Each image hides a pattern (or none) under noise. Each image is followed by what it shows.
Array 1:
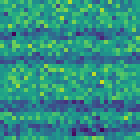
bands of rows
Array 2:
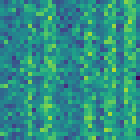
bands of columns
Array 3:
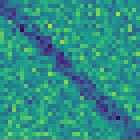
a diagonal band
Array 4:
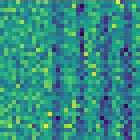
bands of columns
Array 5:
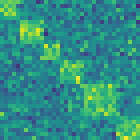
blocks along the diagonal
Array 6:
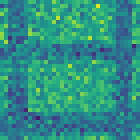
bands of rows crossing bands of columns
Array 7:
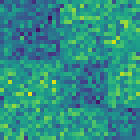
blocks along the diagonal
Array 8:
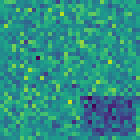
one block
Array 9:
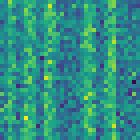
bands of columns
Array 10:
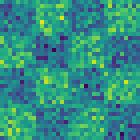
a checkerboard
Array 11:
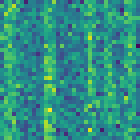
bands of columns
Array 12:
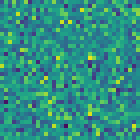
only noise
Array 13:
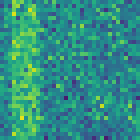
one band of columns
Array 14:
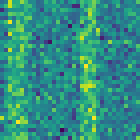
bands of columns
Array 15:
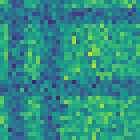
bands of rows crossing bands of columns
